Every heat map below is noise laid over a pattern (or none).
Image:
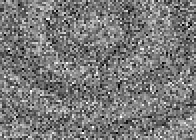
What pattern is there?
rings round one point
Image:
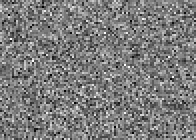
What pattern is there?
only noise
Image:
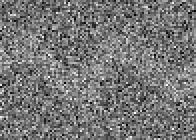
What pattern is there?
a wavy band
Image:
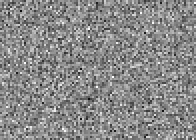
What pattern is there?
only noise
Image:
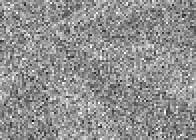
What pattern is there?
spokes from one point
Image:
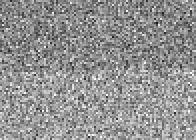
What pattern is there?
a sharp edge
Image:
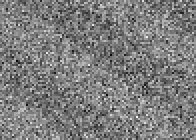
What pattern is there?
diagonal stripes
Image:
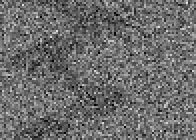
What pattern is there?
a wavy band
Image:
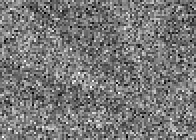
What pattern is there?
spokes from one point
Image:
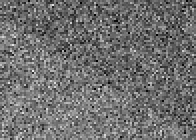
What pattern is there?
a sharp edge
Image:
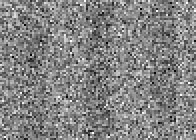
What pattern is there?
vertical stripes
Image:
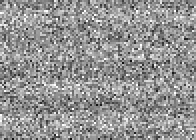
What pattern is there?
horizontal stripes
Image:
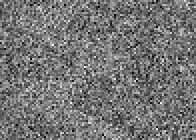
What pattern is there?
a wavy band
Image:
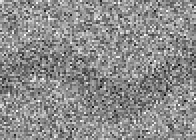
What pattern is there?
a wavy band
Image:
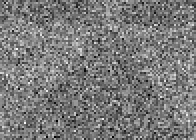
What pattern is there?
spokes from one point
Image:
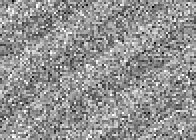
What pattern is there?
diagonal stripes
